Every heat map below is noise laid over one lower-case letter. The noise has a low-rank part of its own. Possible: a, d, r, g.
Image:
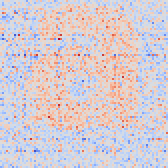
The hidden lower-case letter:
a
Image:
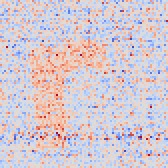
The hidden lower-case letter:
r
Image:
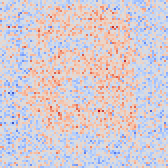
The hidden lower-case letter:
a
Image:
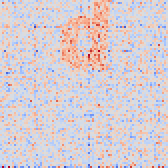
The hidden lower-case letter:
d
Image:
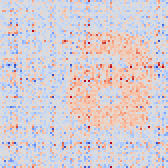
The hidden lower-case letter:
a
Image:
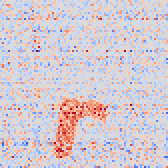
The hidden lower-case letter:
r
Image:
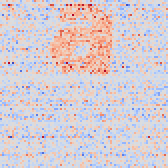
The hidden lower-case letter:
a
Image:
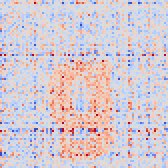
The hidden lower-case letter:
g
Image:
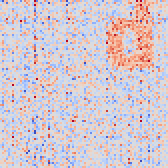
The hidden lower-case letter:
d
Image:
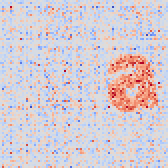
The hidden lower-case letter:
a
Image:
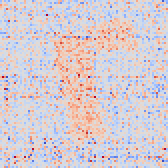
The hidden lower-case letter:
r
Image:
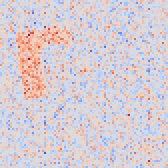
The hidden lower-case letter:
r
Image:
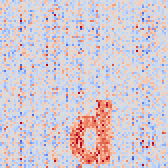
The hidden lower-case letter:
d
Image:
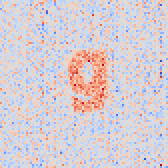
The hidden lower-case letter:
g
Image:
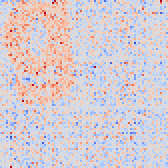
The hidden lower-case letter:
g
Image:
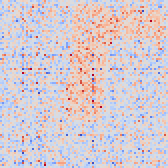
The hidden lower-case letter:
r
